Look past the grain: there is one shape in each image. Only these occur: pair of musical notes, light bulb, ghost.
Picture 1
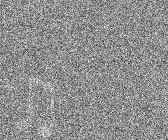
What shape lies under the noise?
pair of musical notes
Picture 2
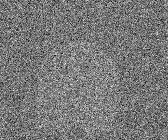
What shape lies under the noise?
ghost
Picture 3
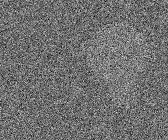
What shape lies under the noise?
light bulb
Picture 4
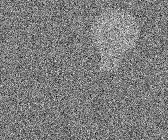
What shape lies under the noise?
light bulb
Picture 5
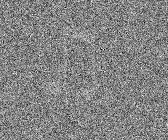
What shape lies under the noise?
pair of musical notes
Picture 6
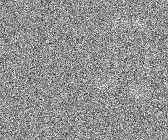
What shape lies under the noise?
pair of musical notes
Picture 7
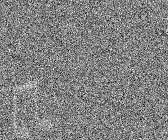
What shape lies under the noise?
pair of musical notes
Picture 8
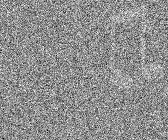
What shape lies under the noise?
pair of musical notes
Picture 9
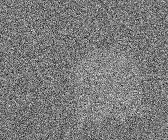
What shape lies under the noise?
ghost
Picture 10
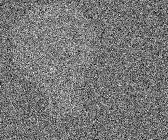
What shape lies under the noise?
light bulb
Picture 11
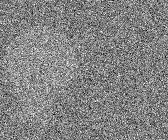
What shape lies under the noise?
light bulb
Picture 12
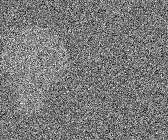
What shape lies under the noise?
light bulb
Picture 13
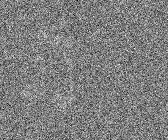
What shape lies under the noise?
pair of musical notes
